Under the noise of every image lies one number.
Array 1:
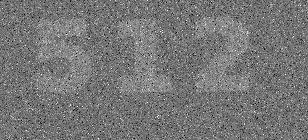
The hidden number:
512
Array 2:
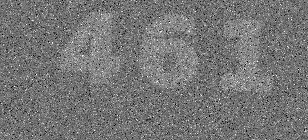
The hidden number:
461
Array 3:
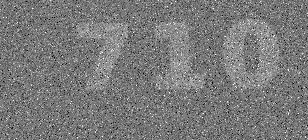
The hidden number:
710
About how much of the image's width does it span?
two thirds
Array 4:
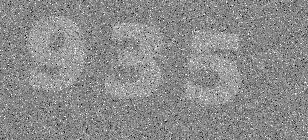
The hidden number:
935
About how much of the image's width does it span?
two thirds
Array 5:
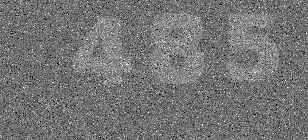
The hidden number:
485
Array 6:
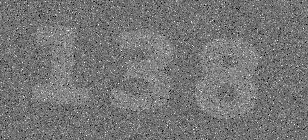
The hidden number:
138
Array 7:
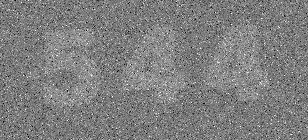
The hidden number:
544
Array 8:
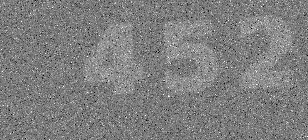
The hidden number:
452
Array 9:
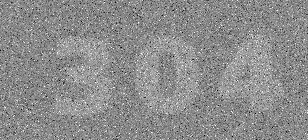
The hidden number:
304
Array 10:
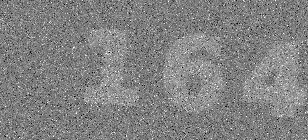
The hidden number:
164
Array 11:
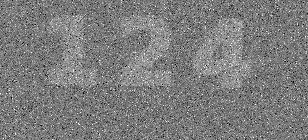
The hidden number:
124
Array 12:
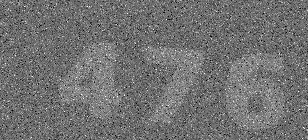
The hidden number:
476
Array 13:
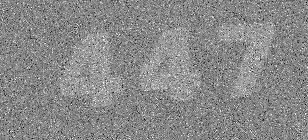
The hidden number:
447
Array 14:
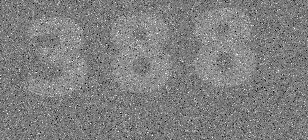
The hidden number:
388
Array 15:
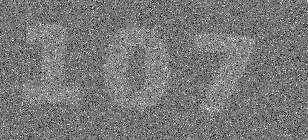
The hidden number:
107
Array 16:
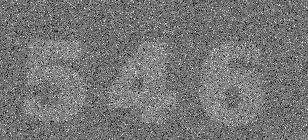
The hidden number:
546
